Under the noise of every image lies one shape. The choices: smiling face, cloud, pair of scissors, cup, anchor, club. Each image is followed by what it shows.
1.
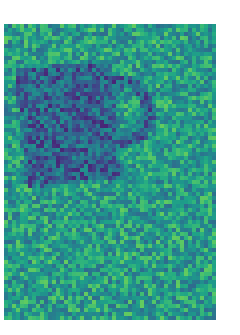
cup
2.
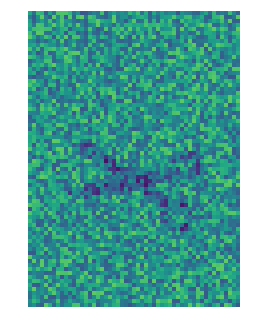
pair of scissors
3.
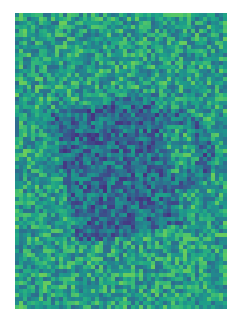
cup
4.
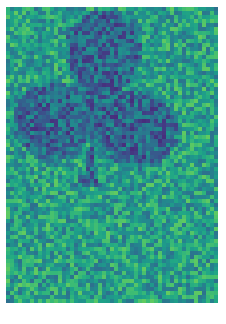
club
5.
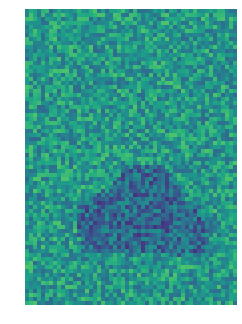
cloud
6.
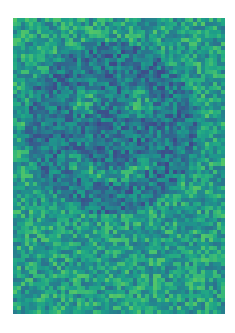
smiling face
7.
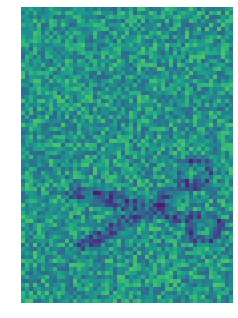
pair of scissors
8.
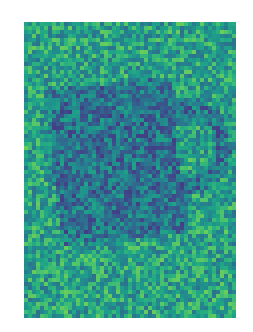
cup
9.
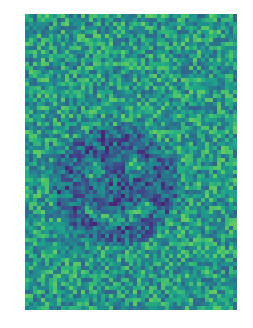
smiling face
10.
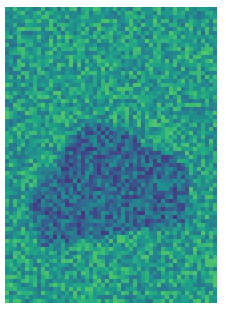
cloud
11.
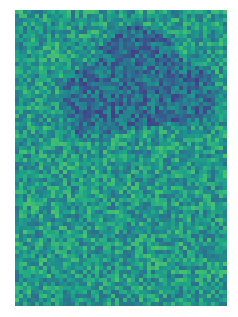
cloud
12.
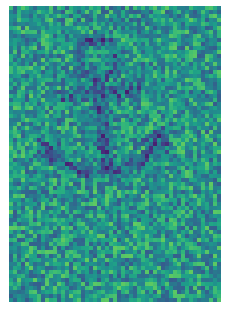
anchor
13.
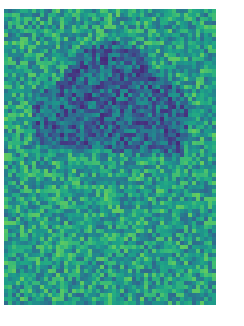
cloud
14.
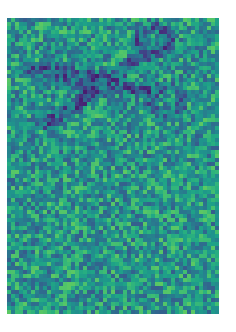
pair of scissors
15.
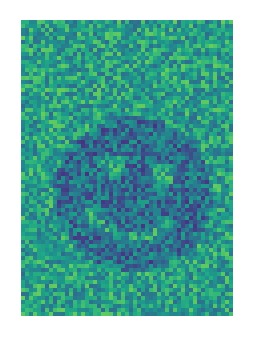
smiling face
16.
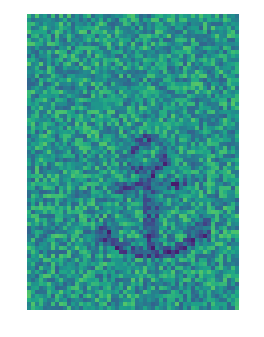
anchor
